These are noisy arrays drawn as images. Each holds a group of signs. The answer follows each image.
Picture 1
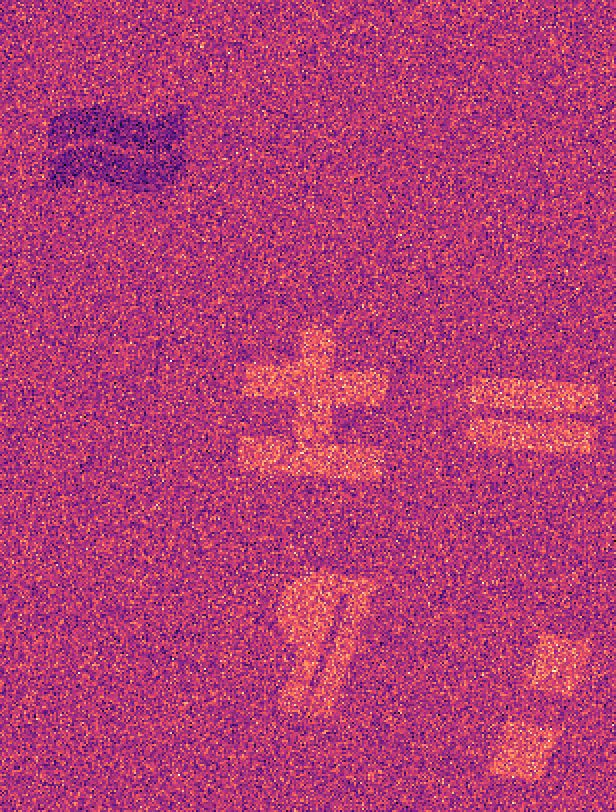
top left: dark approximately sign; centre: light plus-minus sign; middle right: light equals sign; bottom middle: light pilcrow; bottom right: light colon
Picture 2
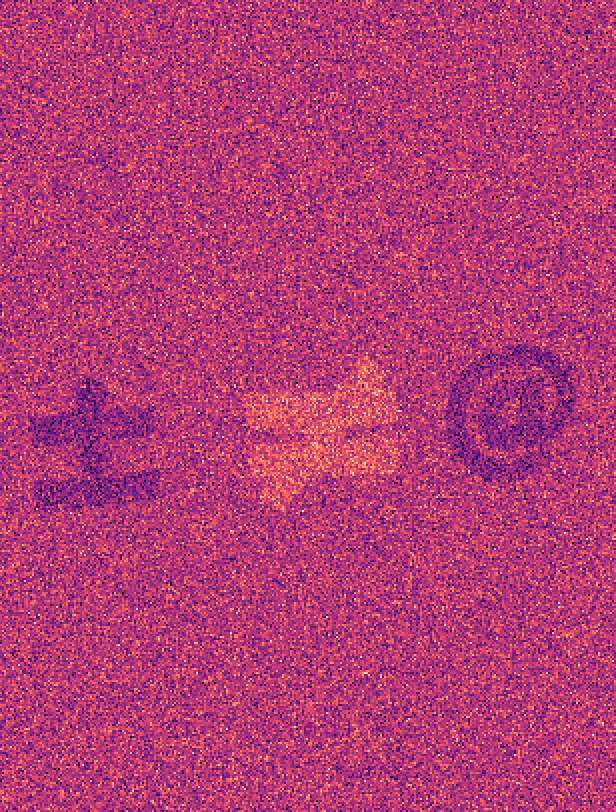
middle left: dark plus-minus sign; centre: light not-equal sign; middle right: dark at sign
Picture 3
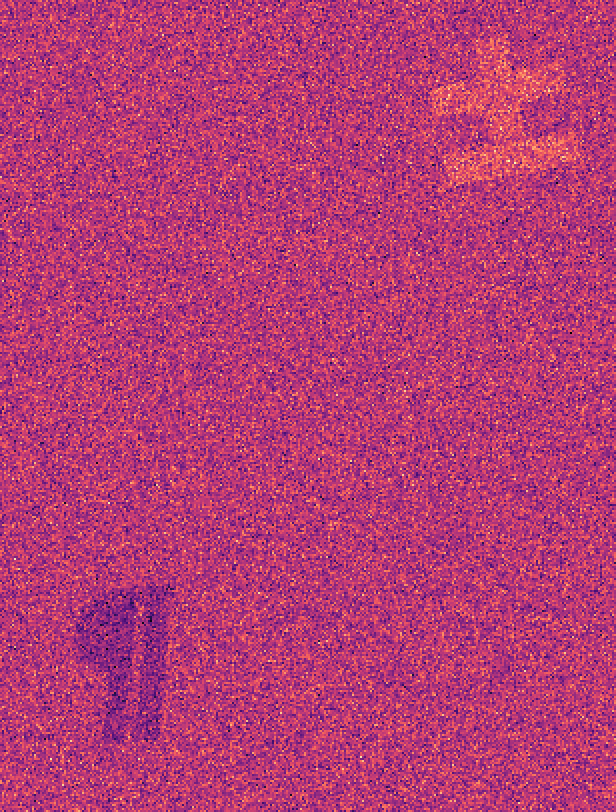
top right: light plus-minus sign; bottom left: dark pilcrow
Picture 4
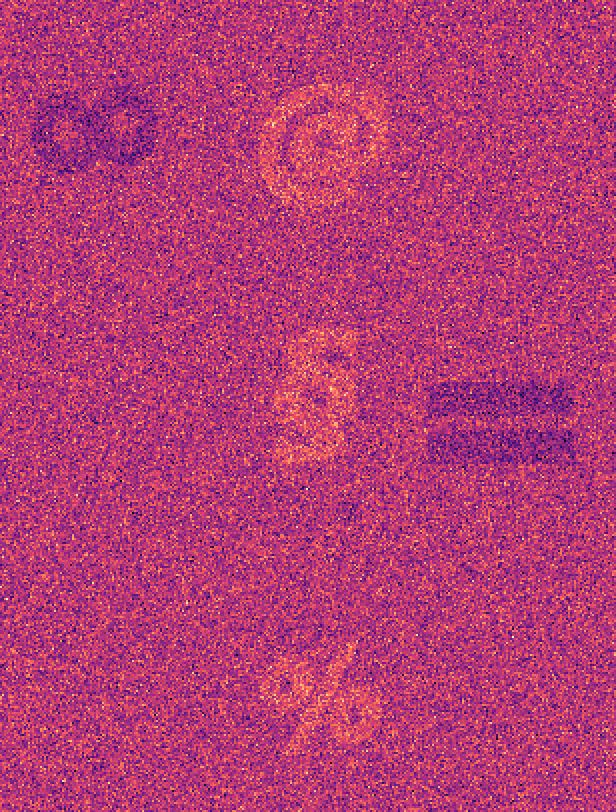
top left: dark infinity sign; top middle: light at sign; centre: light section sign; middle right: dark equals sign; bottom middle: light percent sign
